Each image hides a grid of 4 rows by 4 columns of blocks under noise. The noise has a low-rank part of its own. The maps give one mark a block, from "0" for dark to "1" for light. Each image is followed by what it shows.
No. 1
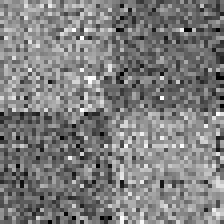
1 1 0 0
1 1 0 0
0 0 1 1
0 0 1 1
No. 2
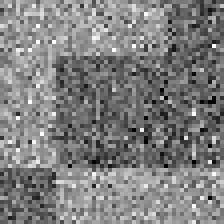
1 1 1 0
1 0 0 0
1 0 0 0
0 1 1 1
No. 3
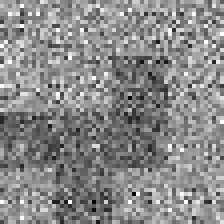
1 1 1 1
1 1 0 1
0 0 0 1
1 0 1 1
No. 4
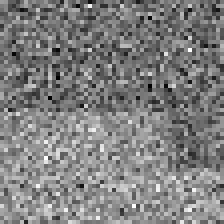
0 0 0 0
0 0 0 0
1 1 1 0
1 1 1 1
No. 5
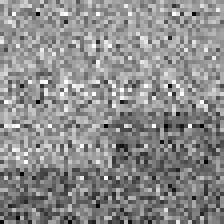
1 1 1 1
1 1 1 1
1 1 0 0
0 0 0 0
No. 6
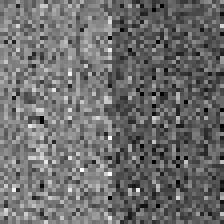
1 1 0 0
1 1 0 0
1 1 0 0
1 1 0 0
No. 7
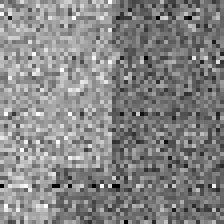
1 1 0 0
1 1 0 0
1 1 0 0
1 0 0 0
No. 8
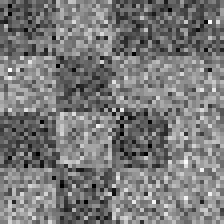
0 1 0 0
1 0 1 1
0 1 0 1
1 0 1 1
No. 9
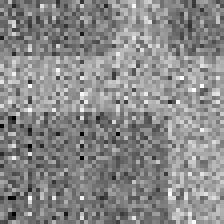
0 0 1 0
1 1 1 1
0 0 0 1
0 0 0 1
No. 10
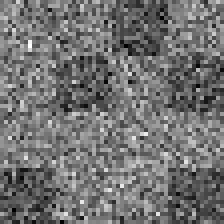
1 1 0 1
1 0 1 0
1 1 1 1
0 1 1 0
